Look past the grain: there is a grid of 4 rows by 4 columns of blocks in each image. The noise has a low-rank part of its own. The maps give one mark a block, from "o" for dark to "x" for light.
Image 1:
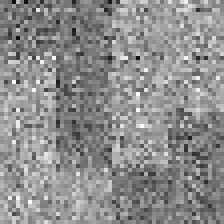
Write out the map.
ooxx
xoxx
xoxo
xxoo
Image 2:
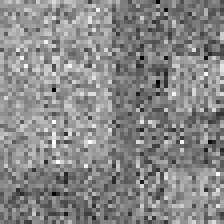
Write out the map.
xxoo
xxox
xxoo
ooox
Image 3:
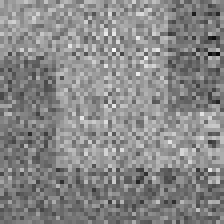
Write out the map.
xxxo
oxxo
oxxx
oooo
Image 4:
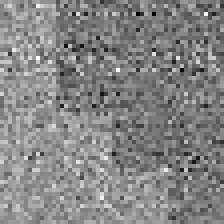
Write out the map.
xooo
xooo
xxoo
xxxo
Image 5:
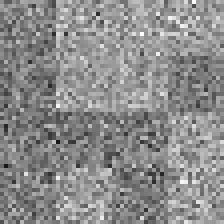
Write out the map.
oxxx
oxxo
ooox
oxox
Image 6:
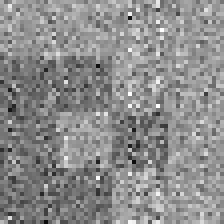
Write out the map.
xxxx
ooxx
oxox
ooxx
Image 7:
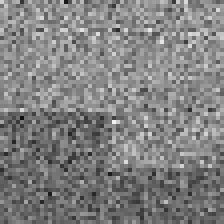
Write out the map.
xxxx
xxxx
ooxx
oooo
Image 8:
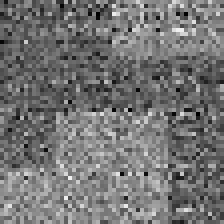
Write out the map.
ooxx
oooo
oxxo
xxxo
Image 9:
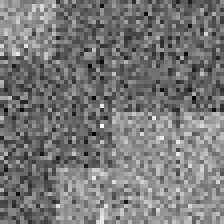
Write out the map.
xooo
oooo
ooxx
oxxx
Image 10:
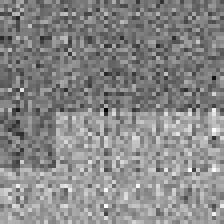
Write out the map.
oooo
oooo
oxxx
xxxx
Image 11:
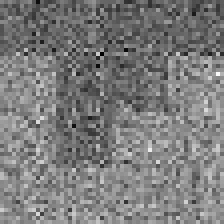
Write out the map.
oooo
xoox
xoxx
xxxx
